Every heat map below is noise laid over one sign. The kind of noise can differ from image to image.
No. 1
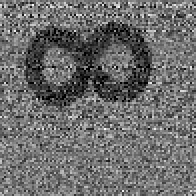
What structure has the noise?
rows of uneven size
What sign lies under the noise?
infinity sign
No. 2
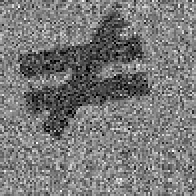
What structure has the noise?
low rank plus noise
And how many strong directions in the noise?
three or four
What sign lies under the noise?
not-equal sign
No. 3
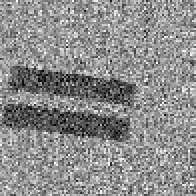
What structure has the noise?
low rank plus noise
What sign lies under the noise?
equals sign
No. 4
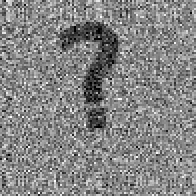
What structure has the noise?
low rank plus noise
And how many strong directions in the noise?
one
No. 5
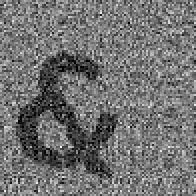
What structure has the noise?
low rank plus noise
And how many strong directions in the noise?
two
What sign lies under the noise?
ampersand
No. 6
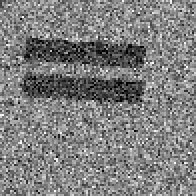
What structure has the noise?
independent entries
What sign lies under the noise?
equals sign
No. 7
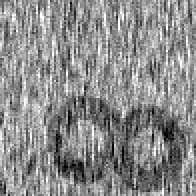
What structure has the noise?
streaked along the columns
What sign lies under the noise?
infinity sign
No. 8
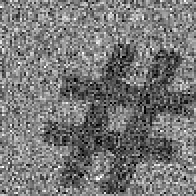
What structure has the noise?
low rank plus noise
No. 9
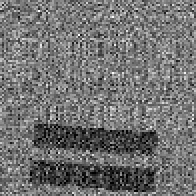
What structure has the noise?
low rank plus noise
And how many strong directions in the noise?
three or four
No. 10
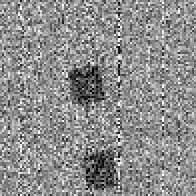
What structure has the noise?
columns of uneven size
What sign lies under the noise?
colon
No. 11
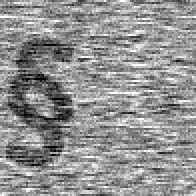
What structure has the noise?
streaked along the rows
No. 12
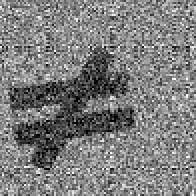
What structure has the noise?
low rank plus noise
